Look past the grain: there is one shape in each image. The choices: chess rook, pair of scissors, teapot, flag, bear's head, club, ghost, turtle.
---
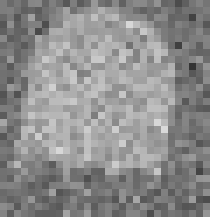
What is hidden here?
light ghost
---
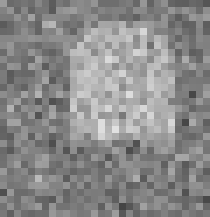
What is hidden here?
light ghost
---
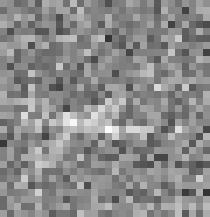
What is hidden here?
light pair of scissors
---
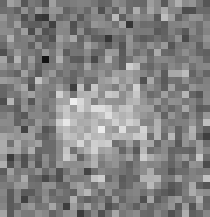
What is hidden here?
light flag
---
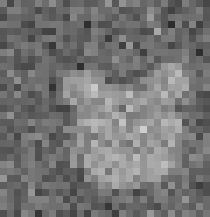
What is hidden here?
light bear's head
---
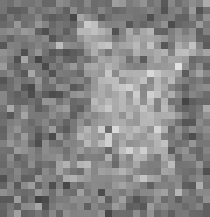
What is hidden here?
light chess rook
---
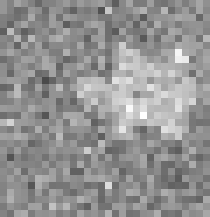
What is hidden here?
light turtle
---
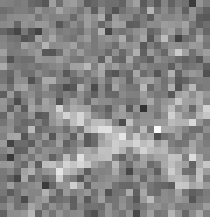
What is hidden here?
light pair of scissors
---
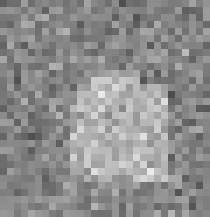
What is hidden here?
light ghost
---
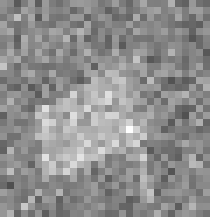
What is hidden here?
light flag
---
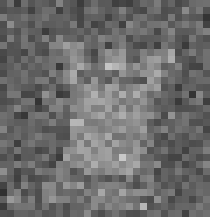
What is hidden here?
light chess rook
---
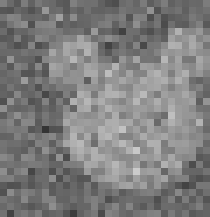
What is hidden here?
light bear's head
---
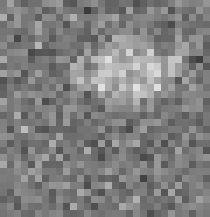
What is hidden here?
light teapot
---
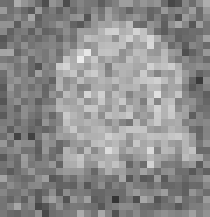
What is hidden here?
light ghost
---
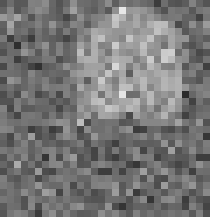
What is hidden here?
light ghost
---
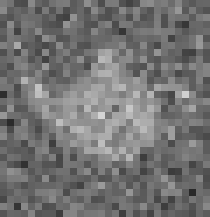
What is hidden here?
light teapot
